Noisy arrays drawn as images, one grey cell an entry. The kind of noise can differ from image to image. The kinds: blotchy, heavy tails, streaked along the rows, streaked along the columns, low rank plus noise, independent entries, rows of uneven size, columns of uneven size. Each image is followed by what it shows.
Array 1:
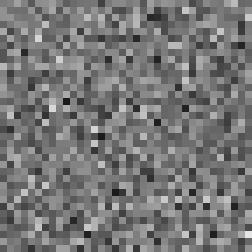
independent entries
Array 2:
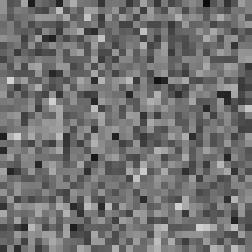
low rank plus noise
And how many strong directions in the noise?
five to eight
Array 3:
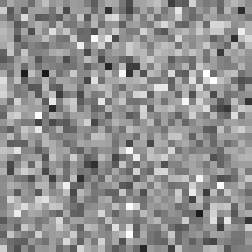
independent entries
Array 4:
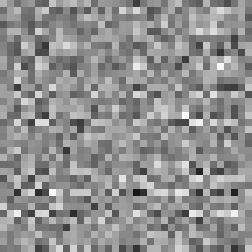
low rank plus noise
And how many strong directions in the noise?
one
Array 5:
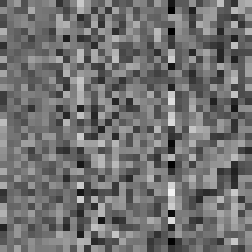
columns of uneven size
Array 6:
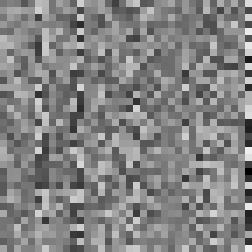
columns of uneven size
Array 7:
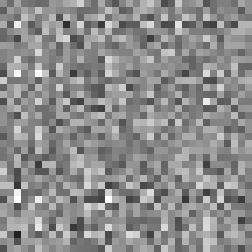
low rank plus noise
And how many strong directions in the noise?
two
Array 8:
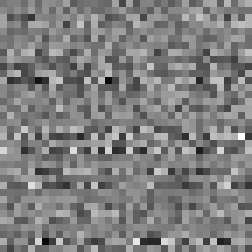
rows of uneven size
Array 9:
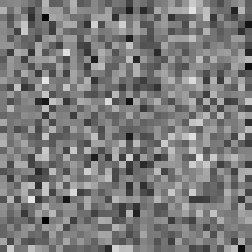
low rank plus noise
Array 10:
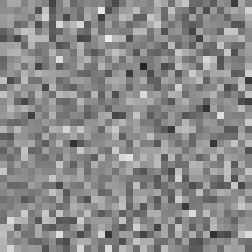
independent entries
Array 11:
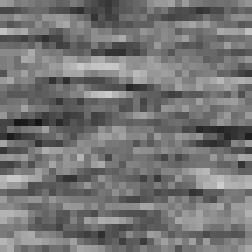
streaked along the rows
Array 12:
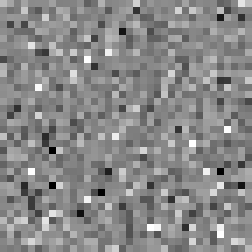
heavy tails
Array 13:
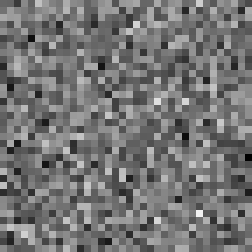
independent entries
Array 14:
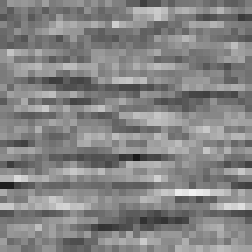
streaked along the rows
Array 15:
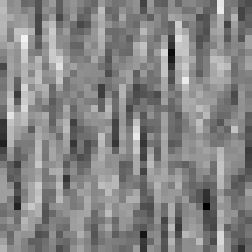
streaked along the columns
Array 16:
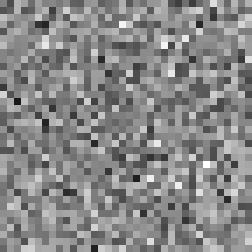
independent entries
